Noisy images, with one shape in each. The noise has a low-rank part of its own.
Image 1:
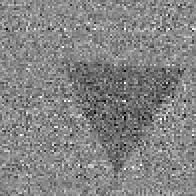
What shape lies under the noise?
triangle
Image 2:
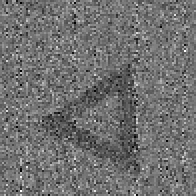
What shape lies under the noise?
triangle frame
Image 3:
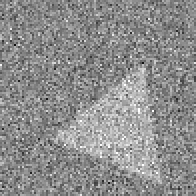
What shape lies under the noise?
triangle
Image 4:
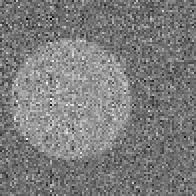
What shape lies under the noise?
disc
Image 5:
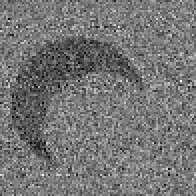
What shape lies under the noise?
crescent
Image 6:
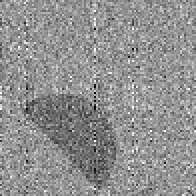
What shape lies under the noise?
half disc
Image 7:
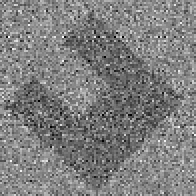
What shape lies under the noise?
square with a notch
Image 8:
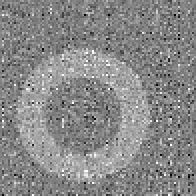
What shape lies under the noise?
ring
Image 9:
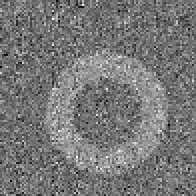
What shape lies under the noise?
ring
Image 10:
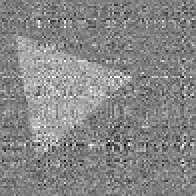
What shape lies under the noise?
triangle
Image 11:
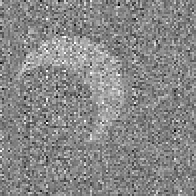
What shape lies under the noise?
crescent
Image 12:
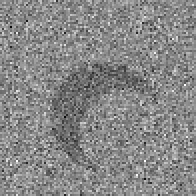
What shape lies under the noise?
crescent
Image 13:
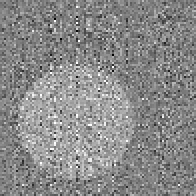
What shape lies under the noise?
disc
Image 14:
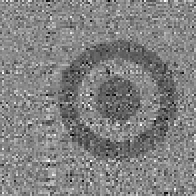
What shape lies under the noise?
bullseye
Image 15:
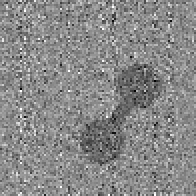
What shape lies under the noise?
dumbbell
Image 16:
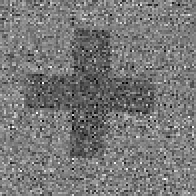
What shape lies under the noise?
cross
